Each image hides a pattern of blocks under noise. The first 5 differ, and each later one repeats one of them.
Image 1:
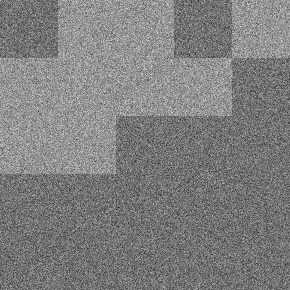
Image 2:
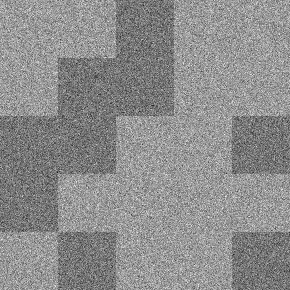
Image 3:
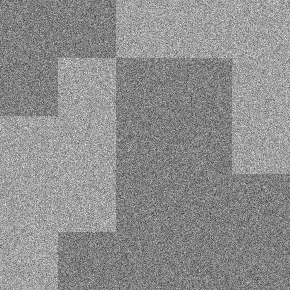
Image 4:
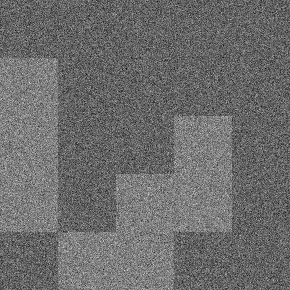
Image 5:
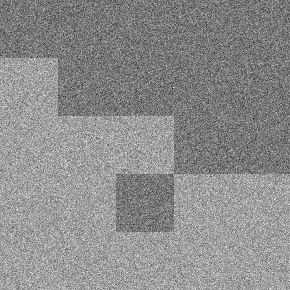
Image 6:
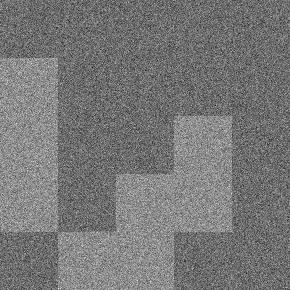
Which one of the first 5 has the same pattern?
4
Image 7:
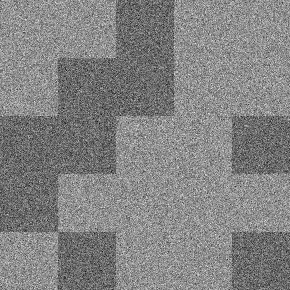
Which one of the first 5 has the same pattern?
2
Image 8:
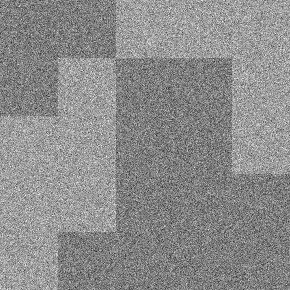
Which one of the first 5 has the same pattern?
3
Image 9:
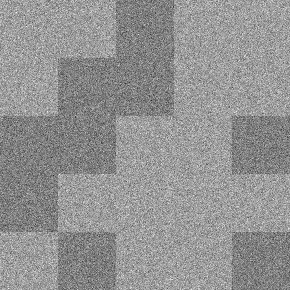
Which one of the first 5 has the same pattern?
2
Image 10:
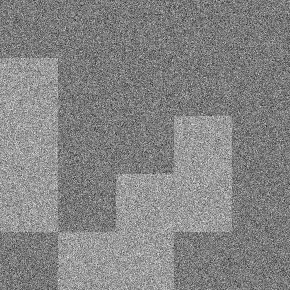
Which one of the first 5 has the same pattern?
4
